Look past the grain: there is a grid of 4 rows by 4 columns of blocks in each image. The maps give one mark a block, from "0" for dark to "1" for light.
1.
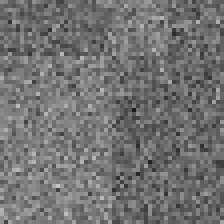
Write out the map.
0010
1100
1100
1100
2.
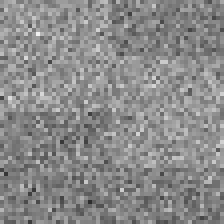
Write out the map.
1100
1111
0011
0000
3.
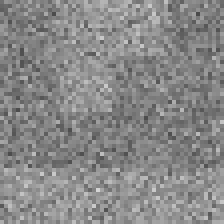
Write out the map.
0110
0100
0000
1111
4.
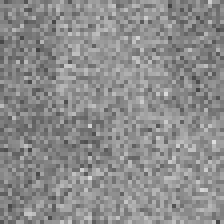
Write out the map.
0110
0110
0011
0111
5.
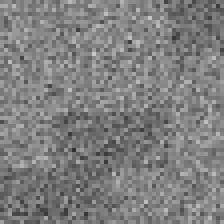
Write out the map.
1110
1111
1001
0011
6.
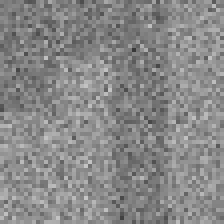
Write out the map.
0001
0101
1101
1101
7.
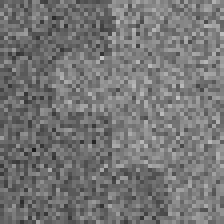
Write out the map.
0011
0111
0011
0001
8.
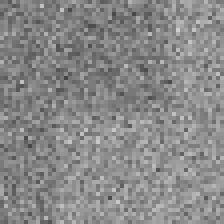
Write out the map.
0001
0001
0111
0111
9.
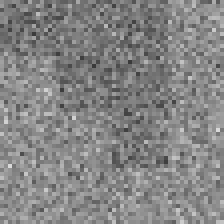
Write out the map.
0001
1001
1101
1111
